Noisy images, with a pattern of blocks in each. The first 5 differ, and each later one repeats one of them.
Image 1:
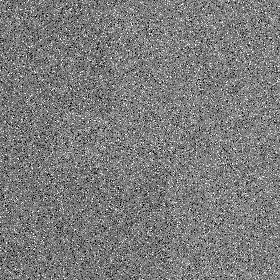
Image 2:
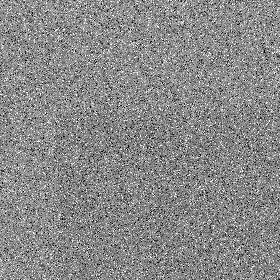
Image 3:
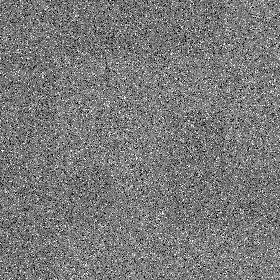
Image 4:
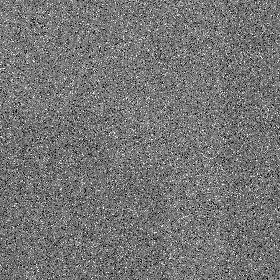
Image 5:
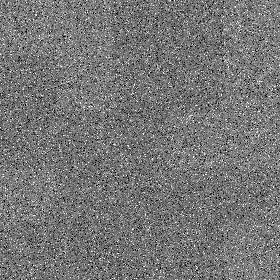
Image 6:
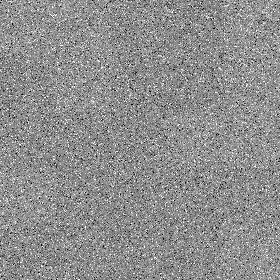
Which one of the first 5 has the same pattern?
5
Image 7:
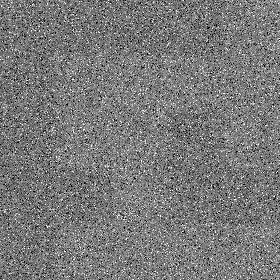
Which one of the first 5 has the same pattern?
3
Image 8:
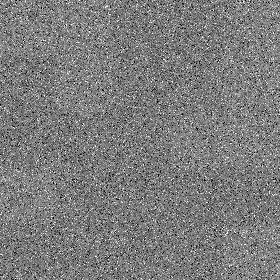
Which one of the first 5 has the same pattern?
5
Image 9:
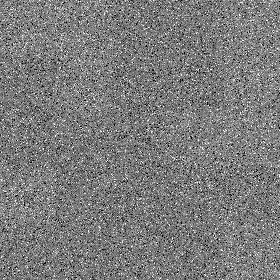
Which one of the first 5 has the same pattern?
5
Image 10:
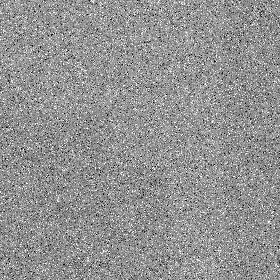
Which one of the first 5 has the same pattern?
4
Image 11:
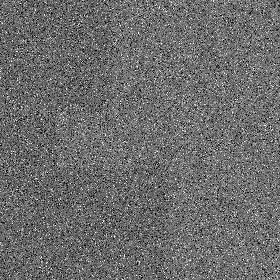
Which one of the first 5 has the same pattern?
1
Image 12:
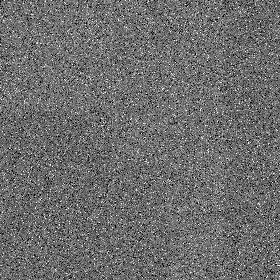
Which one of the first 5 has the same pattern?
4
